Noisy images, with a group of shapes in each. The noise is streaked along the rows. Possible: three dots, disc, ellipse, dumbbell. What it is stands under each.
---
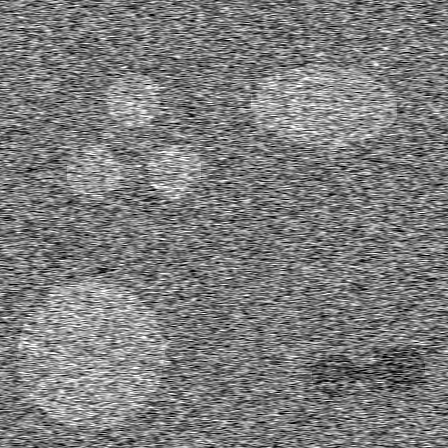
top left: light three dots; top right: light ellipse; bottom left: light disc; bottom right: dark dumbbell
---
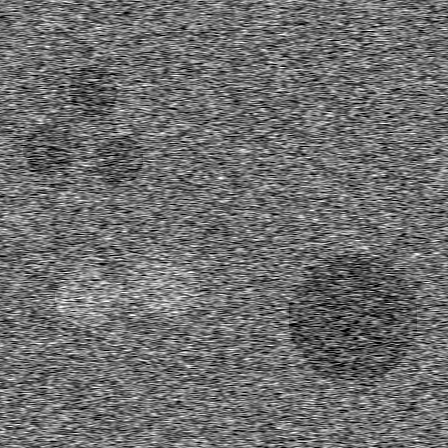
top left: dark three dots; bottom left: light dumbbell; bottom right: dark disc
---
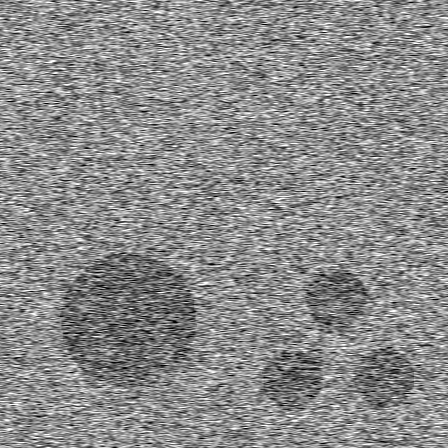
bottom left: dark disc; bottom right: dark three dots
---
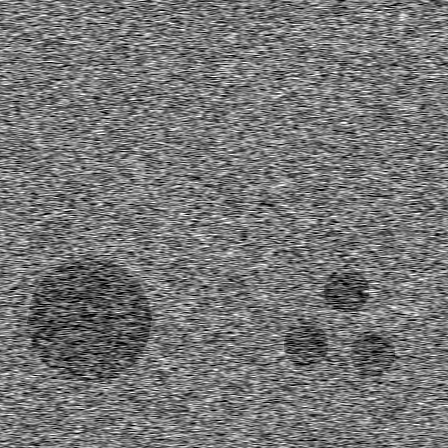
bottom left: dark disc; bottom right: dark three dots
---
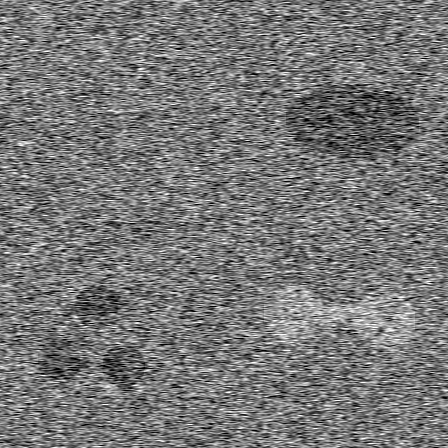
top right: dark ellipse; bottom left: dark three dots; bottom right: light dumbbell
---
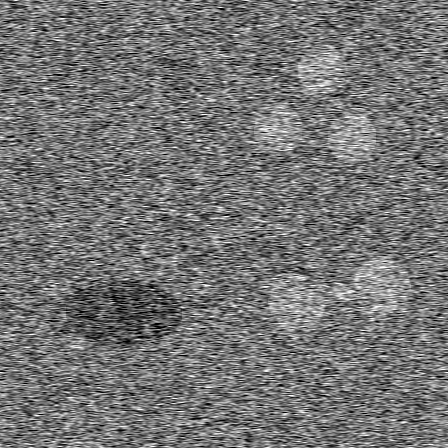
top right: light three dots; bottom left: dark ellipse; bottom right: light dumbbell
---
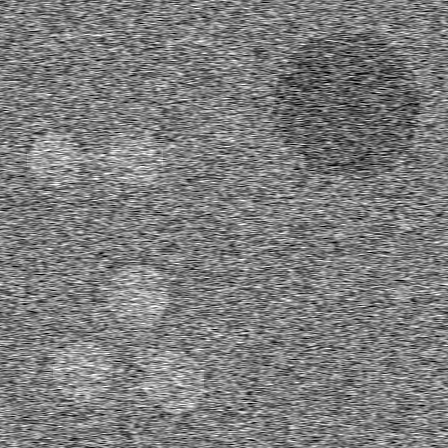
top left: light dumbbell; top right: dark disc; bottom left: light three dots
